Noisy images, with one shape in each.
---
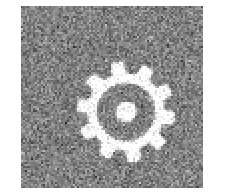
gear
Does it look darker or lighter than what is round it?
lighter
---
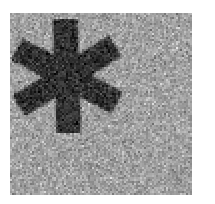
asterisk
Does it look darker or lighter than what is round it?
darker
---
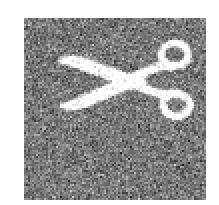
pair of scissors
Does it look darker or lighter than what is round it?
lighter
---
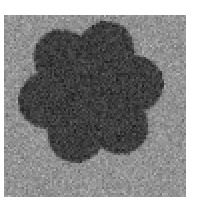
flower
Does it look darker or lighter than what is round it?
darker
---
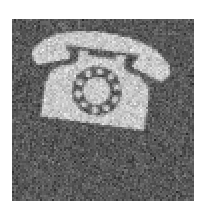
telephone
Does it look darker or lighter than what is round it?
lighter
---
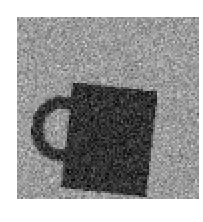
cup
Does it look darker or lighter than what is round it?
darker
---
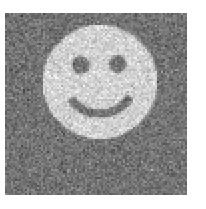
smiling face
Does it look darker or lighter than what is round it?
lighter
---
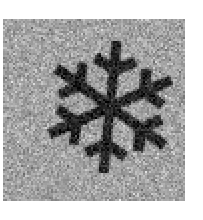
snowflake
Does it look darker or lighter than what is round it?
darker
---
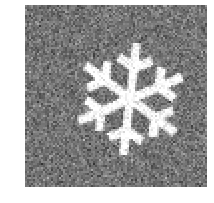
snowflake
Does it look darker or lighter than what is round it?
lighter
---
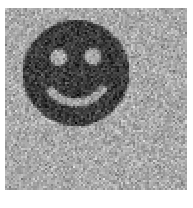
smiling face
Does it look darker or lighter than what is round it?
darker
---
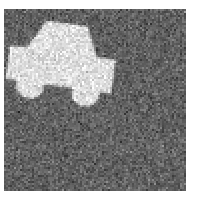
car
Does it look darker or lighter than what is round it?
lighter
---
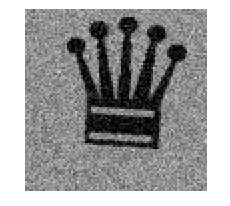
chess queen
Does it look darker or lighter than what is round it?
darker
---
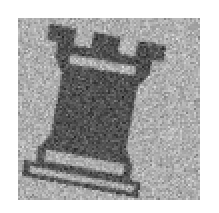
chess rook
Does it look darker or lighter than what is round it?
darker
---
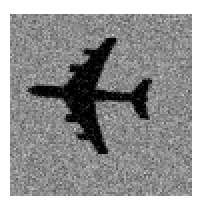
airplane
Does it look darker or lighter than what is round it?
darker
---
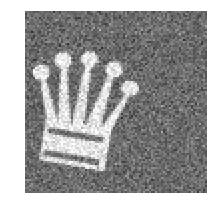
chess queen
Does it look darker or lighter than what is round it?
lighter
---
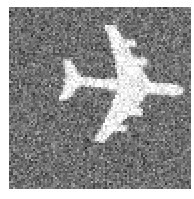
airplane
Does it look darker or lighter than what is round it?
lighter
